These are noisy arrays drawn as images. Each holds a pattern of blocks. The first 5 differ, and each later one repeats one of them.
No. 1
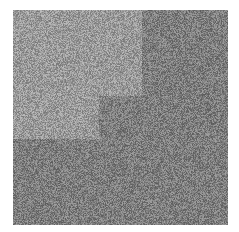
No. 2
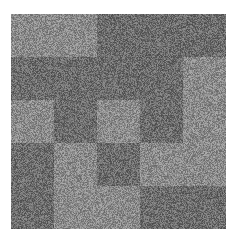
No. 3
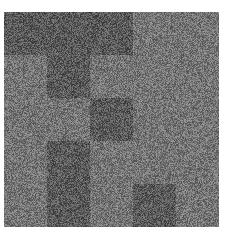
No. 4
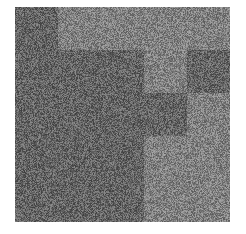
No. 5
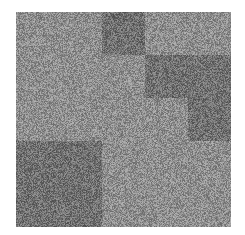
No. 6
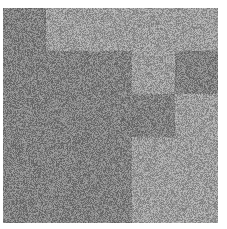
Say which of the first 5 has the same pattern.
4
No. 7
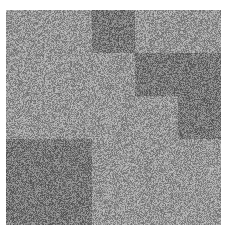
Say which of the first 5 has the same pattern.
5
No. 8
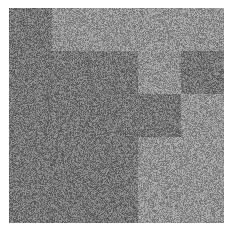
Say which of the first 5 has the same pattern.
4
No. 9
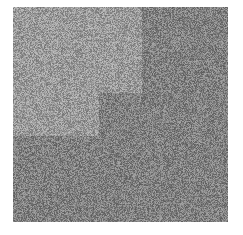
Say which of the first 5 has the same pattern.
1
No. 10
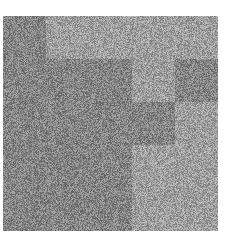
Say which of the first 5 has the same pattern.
4
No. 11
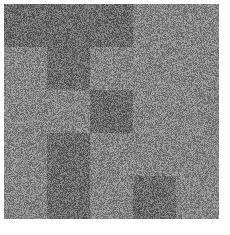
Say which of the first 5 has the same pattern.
3
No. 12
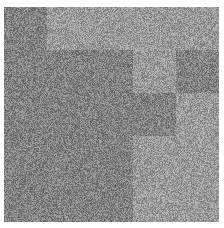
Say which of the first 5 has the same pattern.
4
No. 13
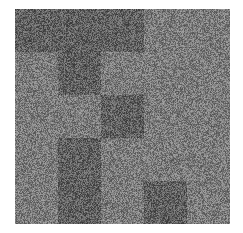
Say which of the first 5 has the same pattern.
3
